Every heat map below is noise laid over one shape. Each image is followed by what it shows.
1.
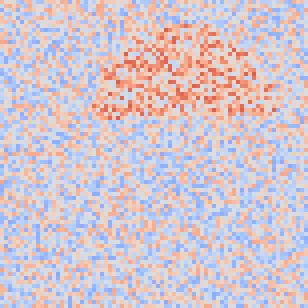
half disc
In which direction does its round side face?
up
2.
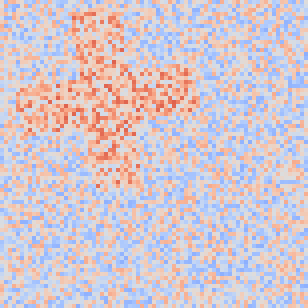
cross
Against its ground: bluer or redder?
redder
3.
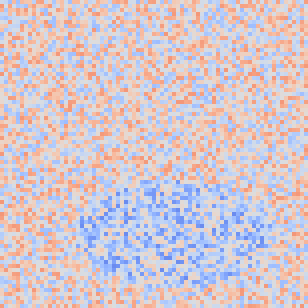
ellipse
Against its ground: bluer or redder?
bluer
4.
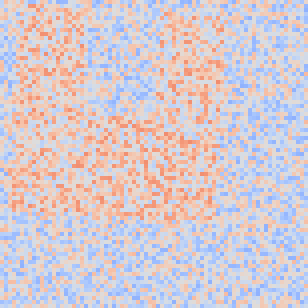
square with a notch
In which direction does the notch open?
up
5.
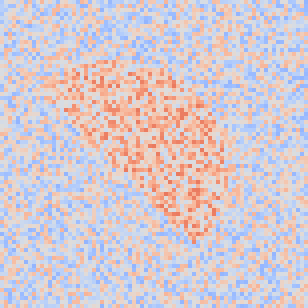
half disc
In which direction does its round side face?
up and right
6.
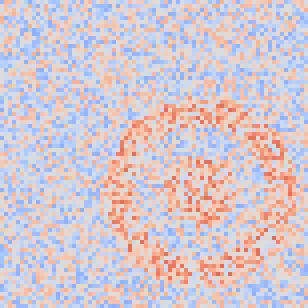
bullseye
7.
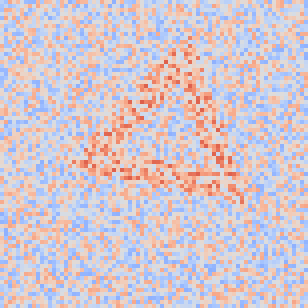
triangle frame
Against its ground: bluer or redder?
redder
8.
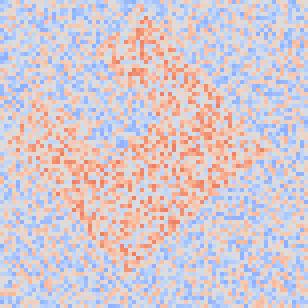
square with a notch
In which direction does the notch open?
up and left
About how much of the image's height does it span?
nearly all
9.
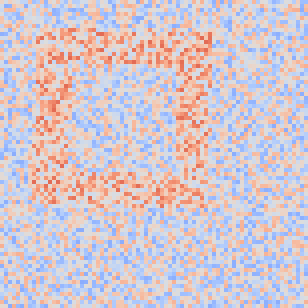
square frame
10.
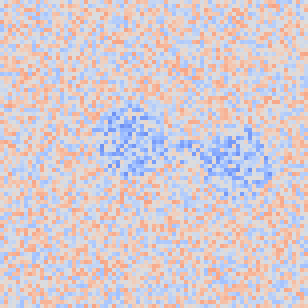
dumbbell
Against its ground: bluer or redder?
bluer
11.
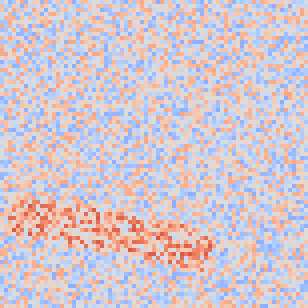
bar
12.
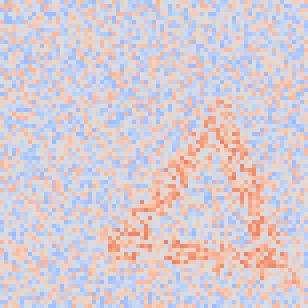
triangle frame
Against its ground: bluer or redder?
redder
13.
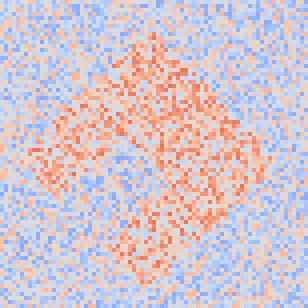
square with a notch
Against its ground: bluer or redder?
redder
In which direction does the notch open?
down and left
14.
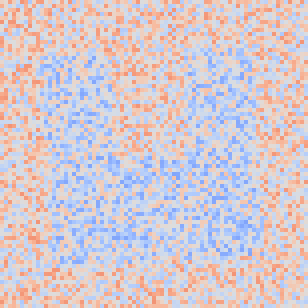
square with a notch
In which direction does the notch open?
up
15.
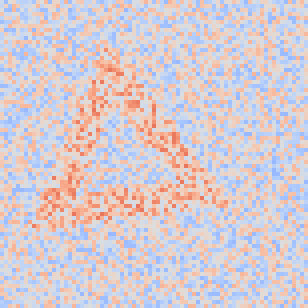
triangle frame
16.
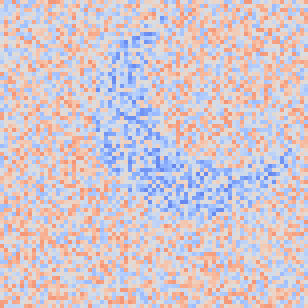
crescent
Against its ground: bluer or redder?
bluer
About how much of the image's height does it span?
two thirds
